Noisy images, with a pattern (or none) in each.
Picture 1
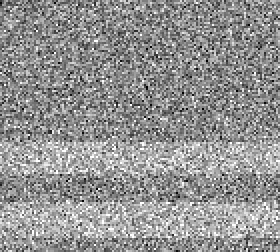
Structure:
bands of rows
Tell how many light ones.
2
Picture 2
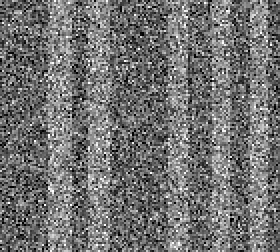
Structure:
bands of columns
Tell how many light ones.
5
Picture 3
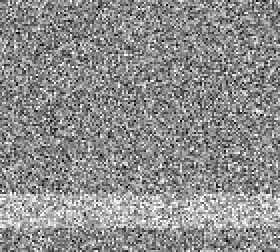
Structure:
one band of rows
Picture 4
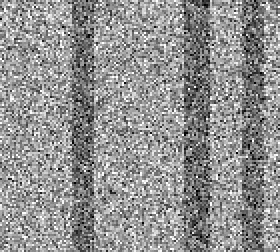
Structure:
bands of columns
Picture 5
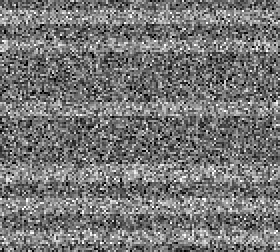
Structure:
bands of rows
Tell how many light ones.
6
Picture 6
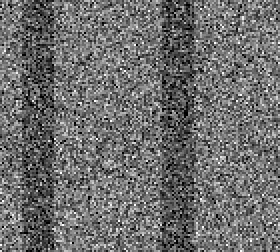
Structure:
bands of columns
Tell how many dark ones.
2
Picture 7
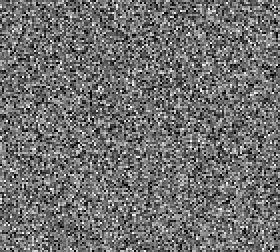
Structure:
only noise
